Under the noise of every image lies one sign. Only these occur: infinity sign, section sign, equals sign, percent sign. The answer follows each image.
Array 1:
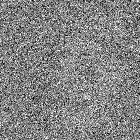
section sign
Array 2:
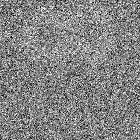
infinity sign
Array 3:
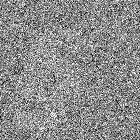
section sign
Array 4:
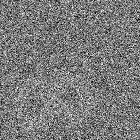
infinity sign
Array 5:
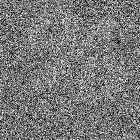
percent sign
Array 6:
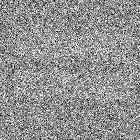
equals sign
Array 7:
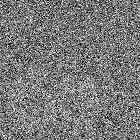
infinity sign
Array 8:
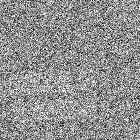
equals sign
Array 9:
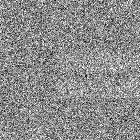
equals sign
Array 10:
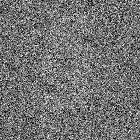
section sign
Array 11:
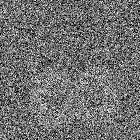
infinity sign
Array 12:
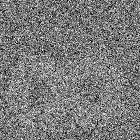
infinity sign
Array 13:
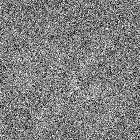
percent sign
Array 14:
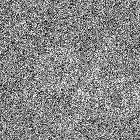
percent sign
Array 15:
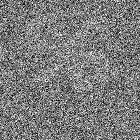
percent sign
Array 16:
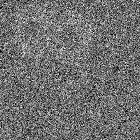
infinity sign
